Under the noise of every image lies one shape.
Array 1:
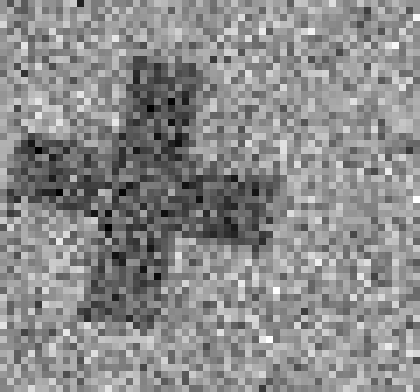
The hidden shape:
cross
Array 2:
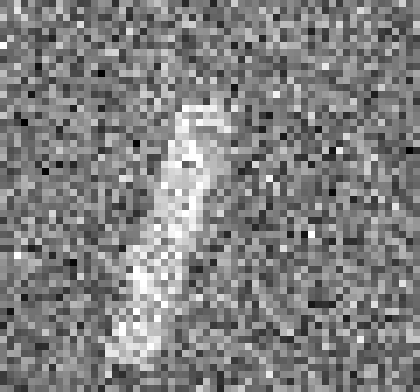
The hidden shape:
bar
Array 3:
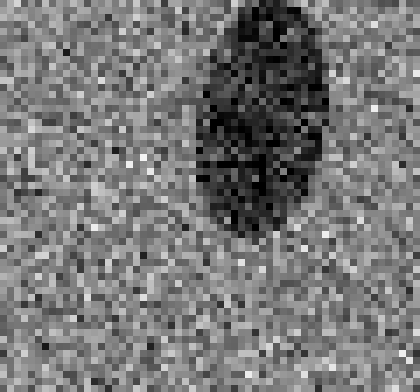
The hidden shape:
ellipse
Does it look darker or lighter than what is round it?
darker
